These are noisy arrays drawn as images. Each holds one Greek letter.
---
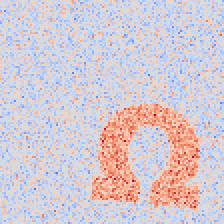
omega
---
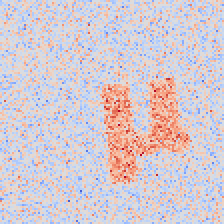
mu
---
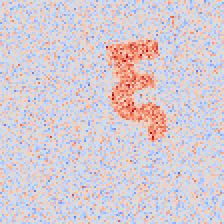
xi
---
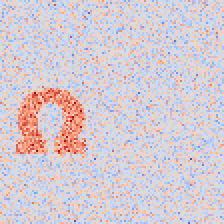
omega
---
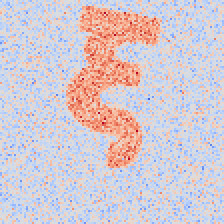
xi
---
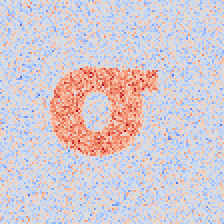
sigma
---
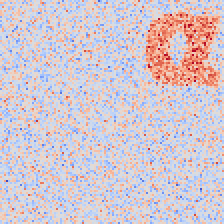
alpha
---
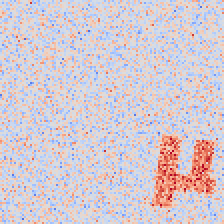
mu
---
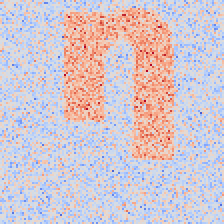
eta
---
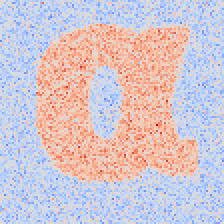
alpha
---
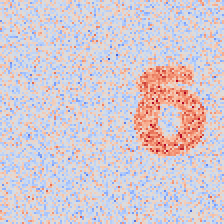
delta
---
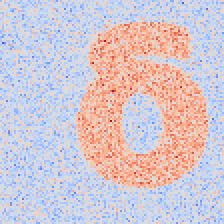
delta
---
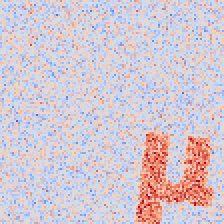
mu
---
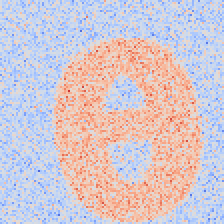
theta
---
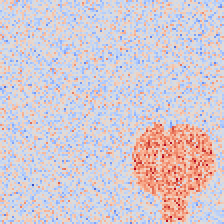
phi
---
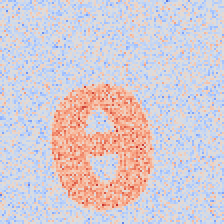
theta
